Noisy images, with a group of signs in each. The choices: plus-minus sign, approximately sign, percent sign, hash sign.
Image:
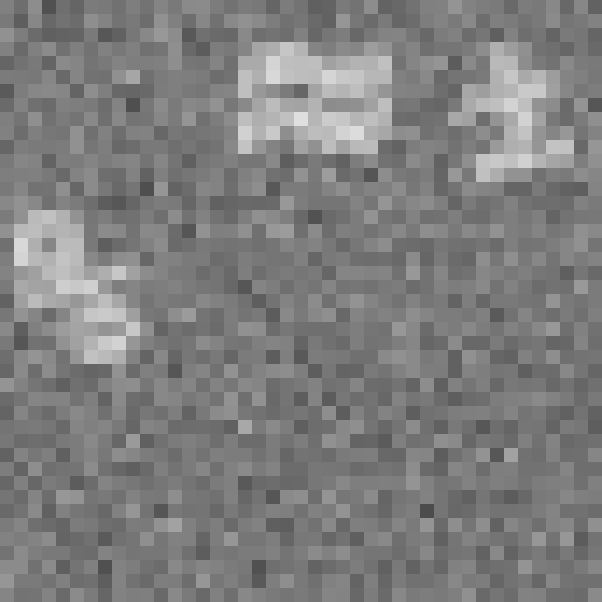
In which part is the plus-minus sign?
top right
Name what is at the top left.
nothing
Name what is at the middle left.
percent sign
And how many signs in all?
3
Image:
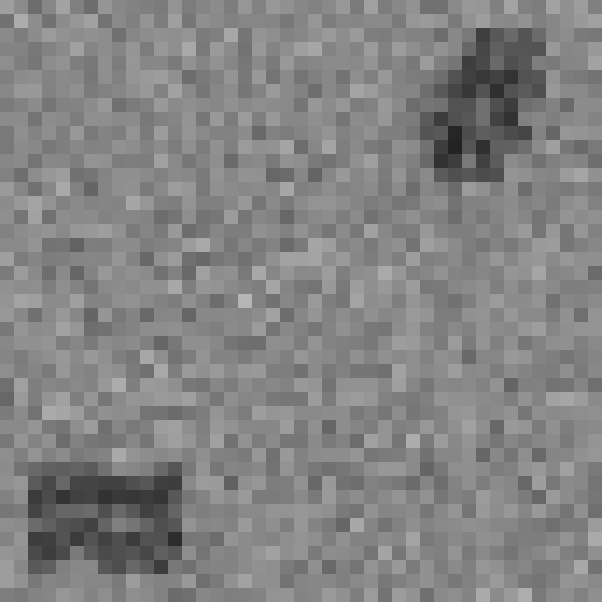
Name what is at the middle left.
nothing
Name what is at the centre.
nothing
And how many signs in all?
2
